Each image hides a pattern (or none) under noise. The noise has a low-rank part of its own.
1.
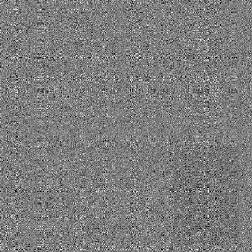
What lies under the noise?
one block
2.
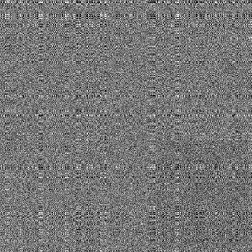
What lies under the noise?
one block
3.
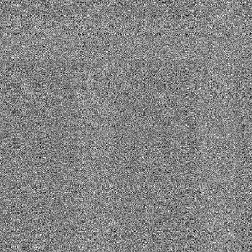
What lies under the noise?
bands of rows crossing bands of columns
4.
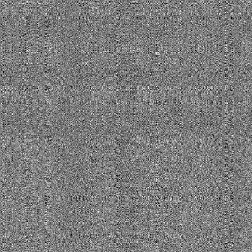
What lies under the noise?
bands of rows crossing bands of columns
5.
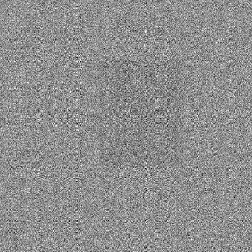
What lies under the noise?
one block
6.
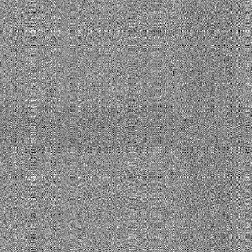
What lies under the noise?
bands of rows crossing bands of columns
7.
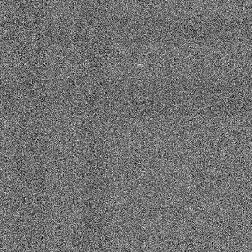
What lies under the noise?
bands of rows crossing bands of columns
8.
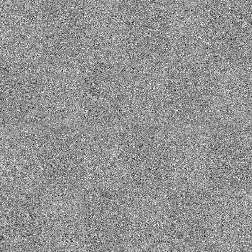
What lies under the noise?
a checkerboard
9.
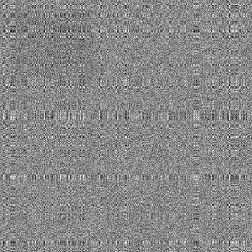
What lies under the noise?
one block
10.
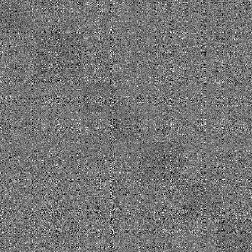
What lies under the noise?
blocks along the diagonal
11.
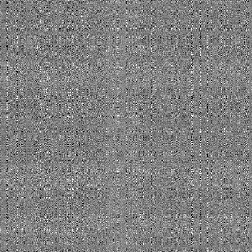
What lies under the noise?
bands of rows crossing bands of columns
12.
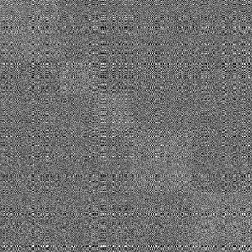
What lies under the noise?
blocks along the diagonal
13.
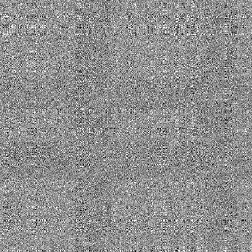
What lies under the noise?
bands of rows crossing bands of columns
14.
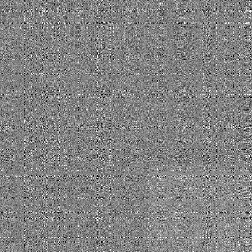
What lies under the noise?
one block
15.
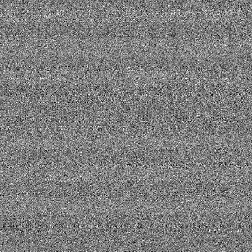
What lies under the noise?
bands of rows
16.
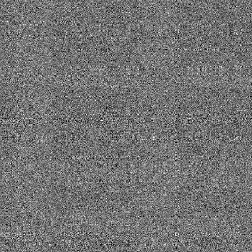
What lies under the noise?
bands of rows crossing bands of columns
